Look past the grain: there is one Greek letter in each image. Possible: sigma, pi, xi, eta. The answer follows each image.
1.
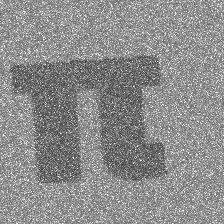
dark pi
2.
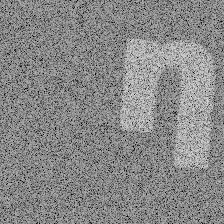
light eta
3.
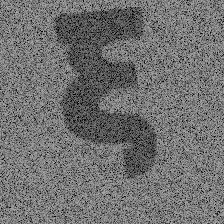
dark xi
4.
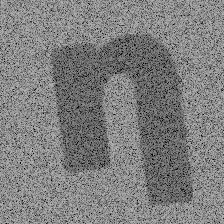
dark eta
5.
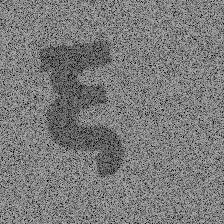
dark xi
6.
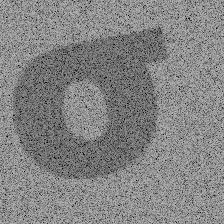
dark sigma
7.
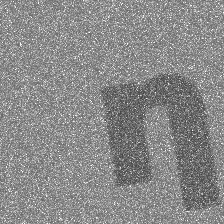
dark eta
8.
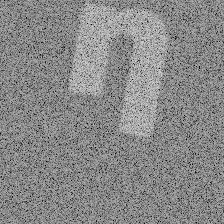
light eta
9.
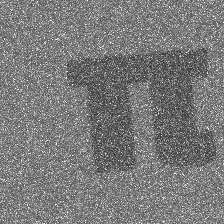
dark pi
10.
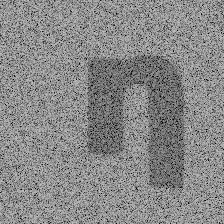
dark eta
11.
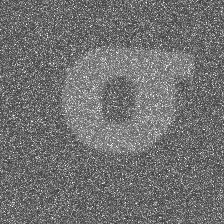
light sigma
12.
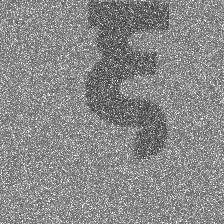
dark xi
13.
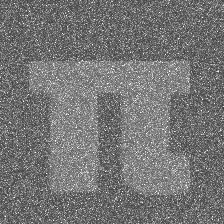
light pi
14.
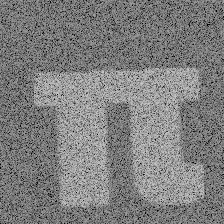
light pi
